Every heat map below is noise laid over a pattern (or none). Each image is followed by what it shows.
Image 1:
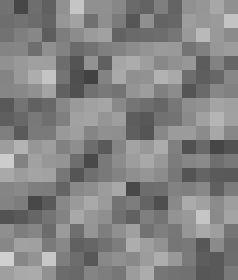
a checkerboard
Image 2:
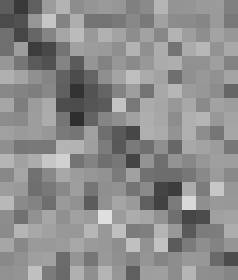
blocks along the diagonal
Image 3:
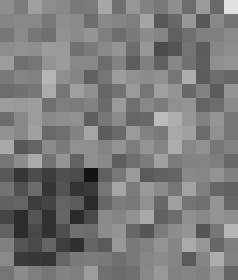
one block
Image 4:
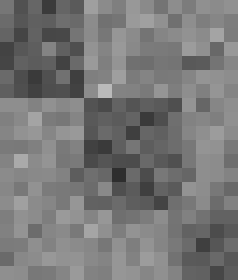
blocks along the diagonal
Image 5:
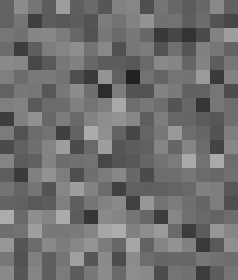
only noise
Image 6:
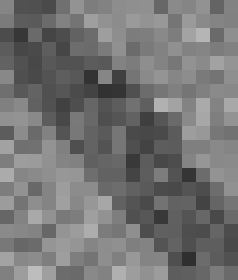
a diagonal band
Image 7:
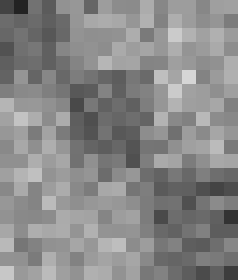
blocks along the diagonal
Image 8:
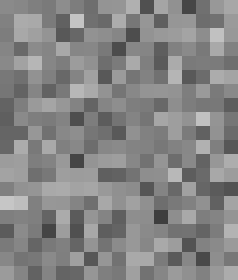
only noise
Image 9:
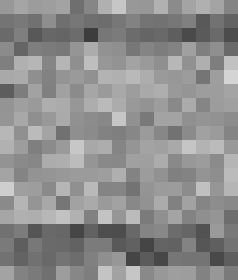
bands of rows
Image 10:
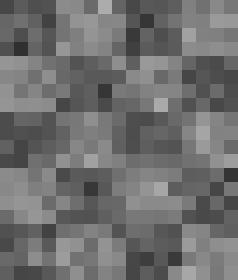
a checkerboard
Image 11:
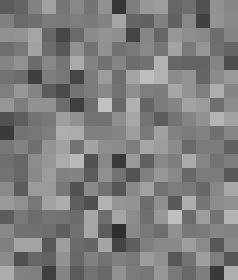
only noise
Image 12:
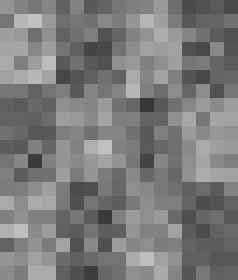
a checkerboard
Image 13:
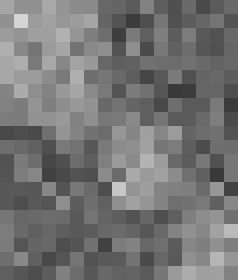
blocks along the diagonal
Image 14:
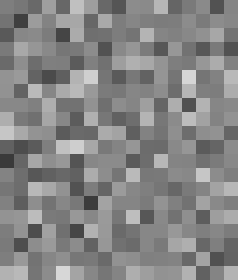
only noise
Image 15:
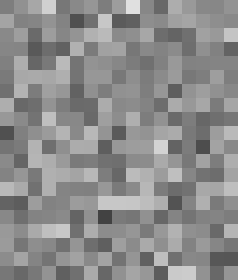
only noise
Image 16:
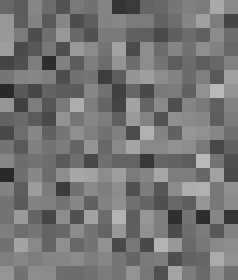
only noise
